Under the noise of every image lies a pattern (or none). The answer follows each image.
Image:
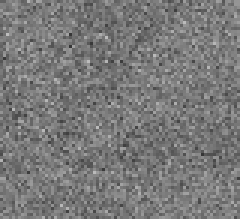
spokes from one point
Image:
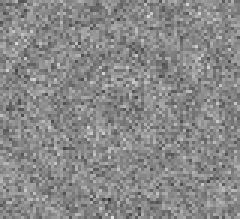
rings round one point
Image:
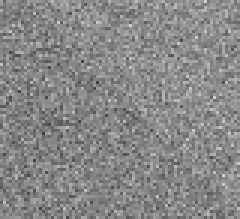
a sharp edge
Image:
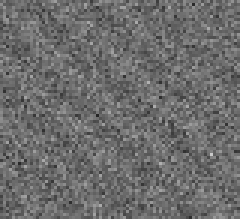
diagonal stripes
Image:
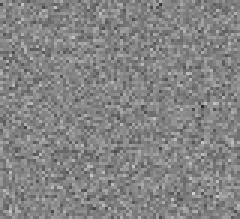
only noise
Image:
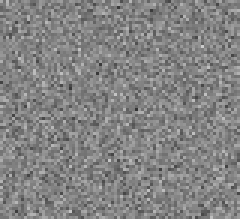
only noise
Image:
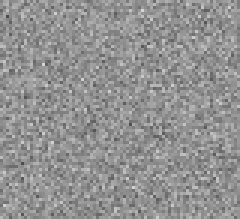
only noise
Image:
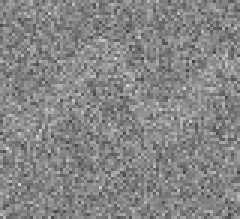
a wavy band
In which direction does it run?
left to right
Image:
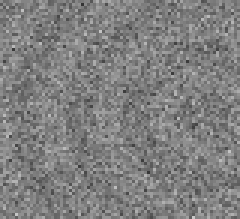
rings round one point
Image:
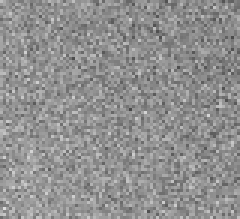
a smooth slope
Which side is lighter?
bottom left
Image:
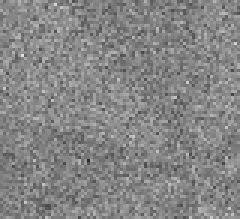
spokes from one point
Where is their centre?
bottom right
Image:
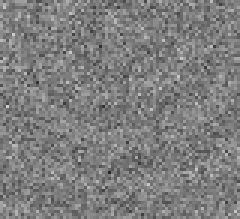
rings round one point
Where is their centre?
top middle
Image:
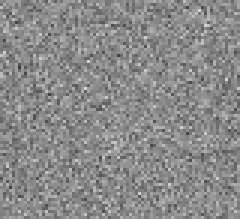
only noise
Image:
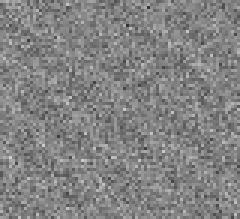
diagonal stripes
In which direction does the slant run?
top left to bottom right
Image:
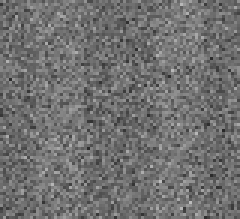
vertical stripes
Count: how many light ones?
2
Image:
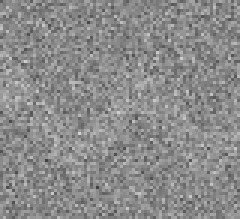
a wavy band
